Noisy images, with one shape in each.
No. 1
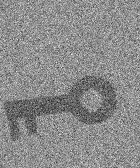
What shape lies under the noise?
key
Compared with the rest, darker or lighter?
darker
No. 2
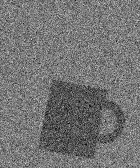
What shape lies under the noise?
cup
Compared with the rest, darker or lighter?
darker
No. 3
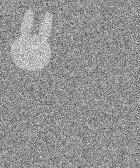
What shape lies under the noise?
rabbit's head
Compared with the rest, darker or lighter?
lighter
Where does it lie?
top left
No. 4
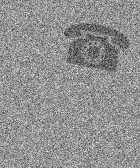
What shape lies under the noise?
telephone
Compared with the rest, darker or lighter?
darker
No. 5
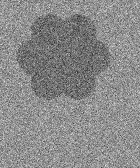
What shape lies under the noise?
flower
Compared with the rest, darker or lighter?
darker
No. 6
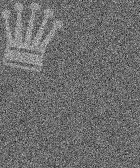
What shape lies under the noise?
chess queen
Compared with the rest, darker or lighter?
lighter
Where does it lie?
top left
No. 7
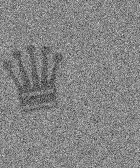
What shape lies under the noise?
chess queen
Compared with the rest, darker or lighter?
darker
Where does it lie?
middle left
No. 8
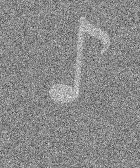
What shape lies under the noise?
musical note
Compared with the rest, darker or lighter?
lighter
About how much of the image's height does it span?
half
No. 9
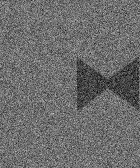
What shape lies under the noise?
bow tie
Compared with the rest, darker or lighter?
darker
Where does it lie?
middle right
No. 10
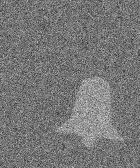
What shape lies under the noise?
bell
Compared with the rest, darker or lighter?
lighter
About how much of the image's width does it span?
half
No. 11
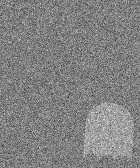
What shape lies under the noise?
ghost
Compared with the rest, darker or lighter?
lighter
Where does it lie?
bottom right
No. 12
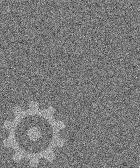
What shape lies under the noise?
gear
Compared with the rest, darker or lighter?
lighter
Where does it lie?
bottom left
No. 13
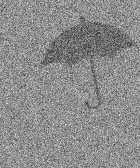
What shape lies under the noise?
umbrella
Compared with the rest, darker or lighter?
darker
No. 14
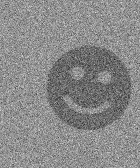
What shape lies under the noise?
smiling face
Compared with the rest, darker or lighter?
darker
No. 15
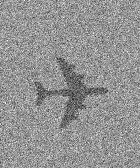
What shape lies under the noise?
airplane
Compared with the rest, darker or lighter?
darker
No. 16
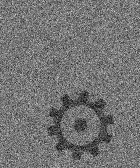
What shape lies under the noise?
gear
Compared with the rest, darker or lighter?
darker
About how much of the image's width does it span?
half
